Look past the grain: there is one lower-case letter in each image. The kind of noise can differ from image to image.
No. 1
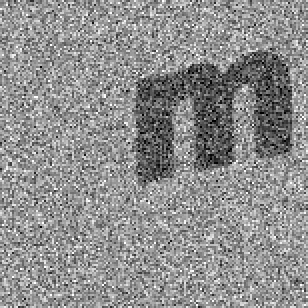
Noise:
independent entries
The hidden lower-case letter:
m
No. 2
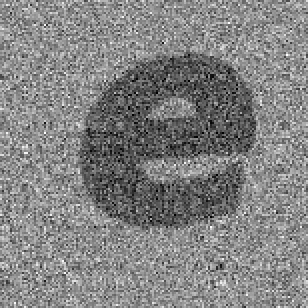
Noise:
low rank plus noise
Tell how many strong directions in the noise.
two
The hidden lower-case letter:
e
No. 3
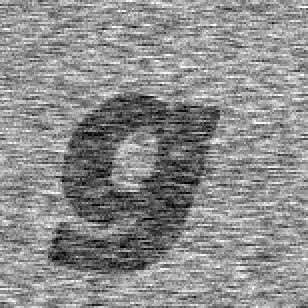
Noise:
streaked along the rows
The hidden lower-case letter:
g
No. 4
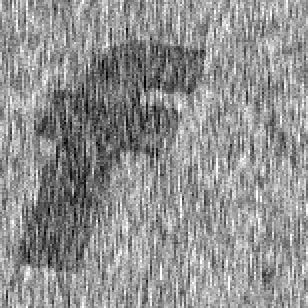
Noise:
streaked along the columns
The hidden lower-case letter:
f
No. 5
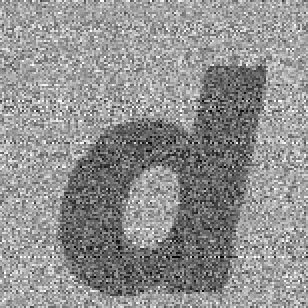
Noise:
rows of uneven size
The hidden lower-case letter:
d
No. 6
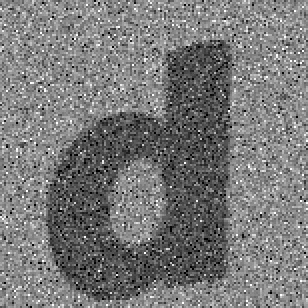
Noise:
heavy tails
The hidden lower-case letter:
d
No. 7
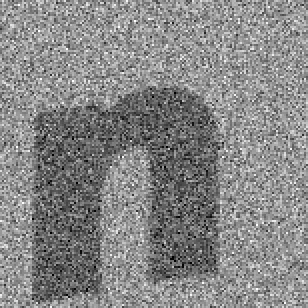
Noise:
independent entries
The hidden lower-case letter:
n
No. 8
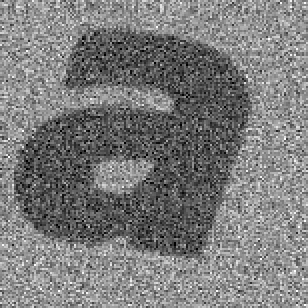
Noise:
low rank plus noise
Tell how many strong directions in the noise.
three or four
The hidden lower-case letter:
a
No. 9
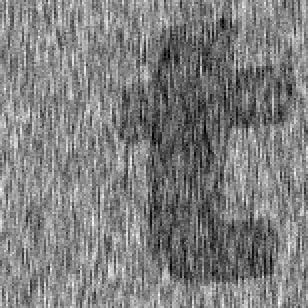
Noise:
streaked along the columns
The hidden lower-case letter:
t
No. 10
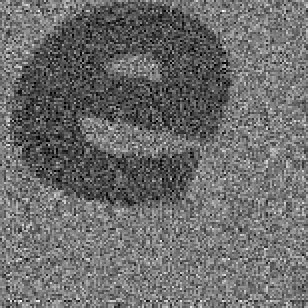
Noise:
low rank plus noise
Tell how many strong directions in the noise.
two
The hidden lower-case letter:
e
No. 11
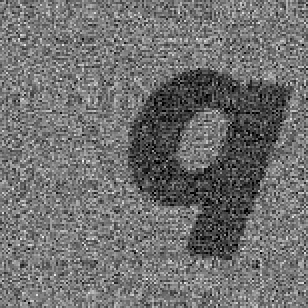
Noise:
low rank plus noise
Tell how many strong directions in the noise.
one
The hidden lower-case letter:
q
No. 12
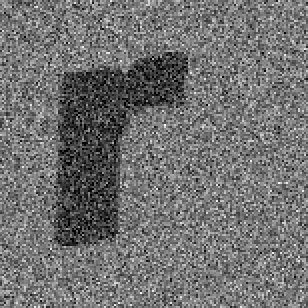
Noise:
independent entries
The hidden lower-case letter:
r
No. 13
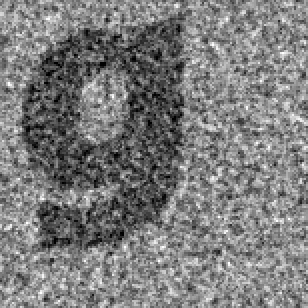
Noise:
blotchy
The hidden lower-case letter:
g
